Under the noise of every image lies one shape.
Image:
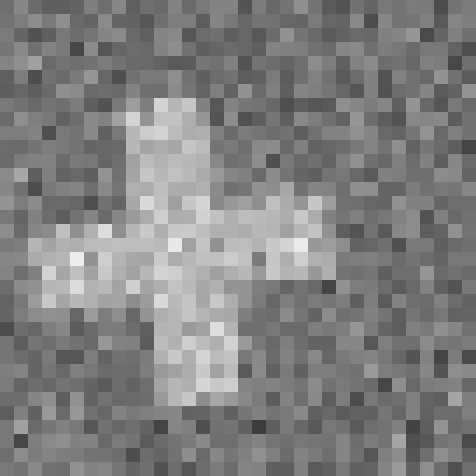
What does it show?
light cross
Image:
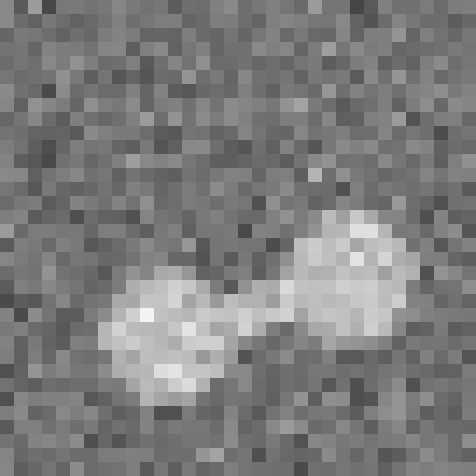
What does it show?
light dumbbell
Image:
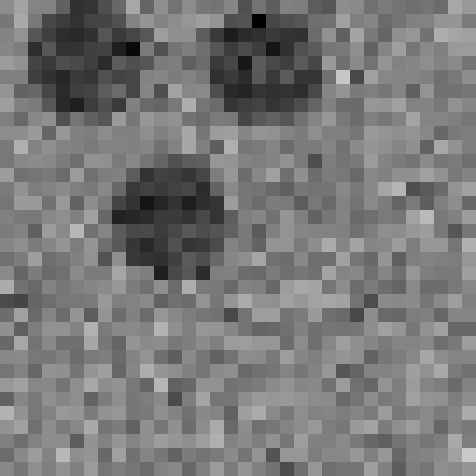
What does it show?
dark three dots
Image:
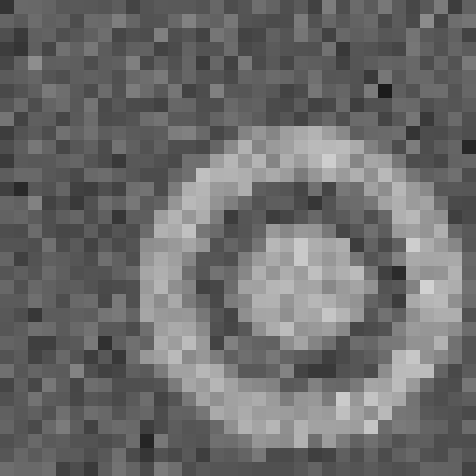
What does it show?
light bullseye
